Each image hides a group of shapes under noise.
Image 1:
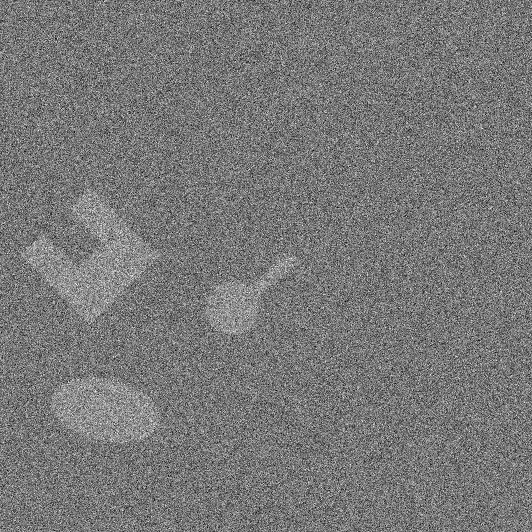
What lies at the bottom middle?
nothing
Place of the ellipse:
bottom left
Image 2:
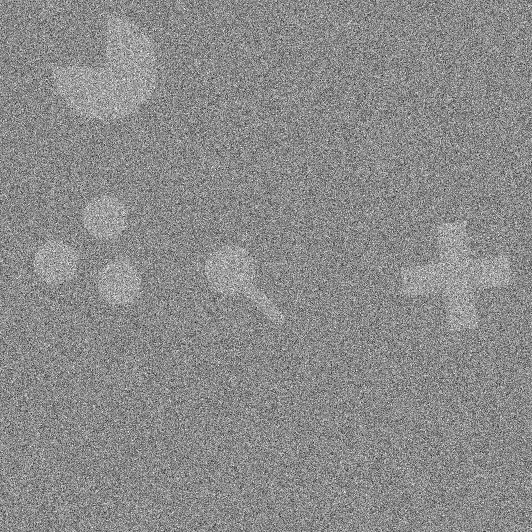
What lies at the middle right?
cross
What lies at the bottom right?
nothing
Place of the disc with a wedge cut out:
top left
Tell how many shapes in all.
4
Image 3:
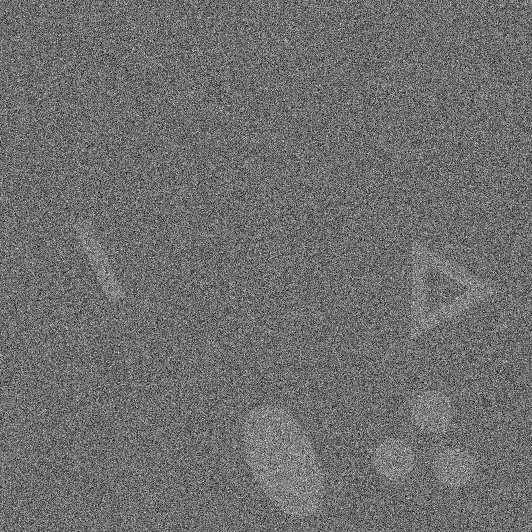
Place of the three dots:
bottom right
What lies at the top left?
nothing
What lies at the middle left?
bar
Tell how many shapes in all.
4
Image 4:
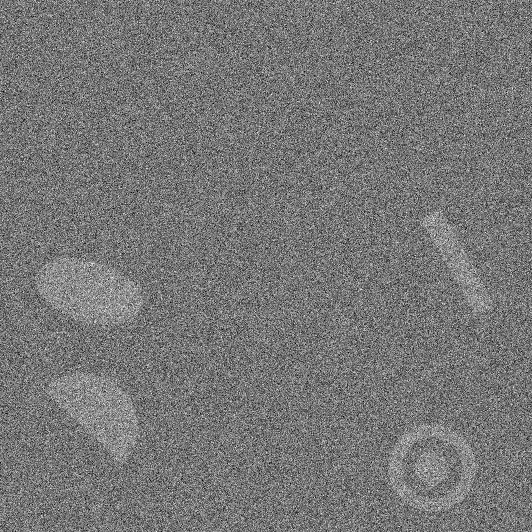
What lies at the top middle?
nothing
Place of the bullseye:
bottom right
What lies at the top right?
nothing
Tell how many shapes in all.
4
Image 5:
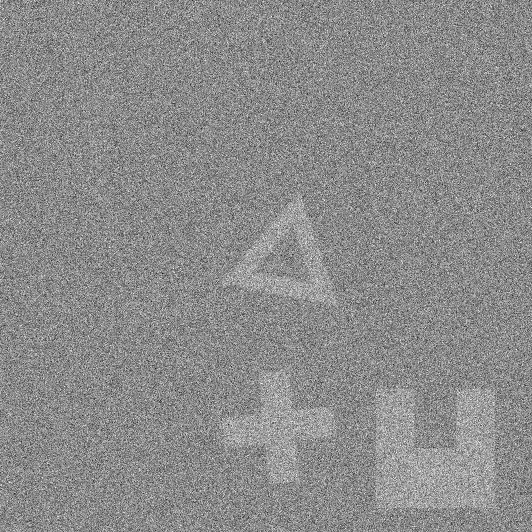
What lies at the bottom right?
square with a notch
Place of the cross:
bottom middle
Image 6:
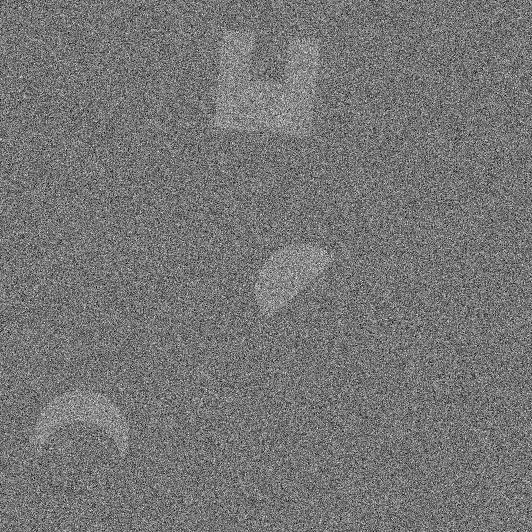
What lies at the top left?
nothing
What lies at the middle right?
nothing
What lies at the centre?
half disc
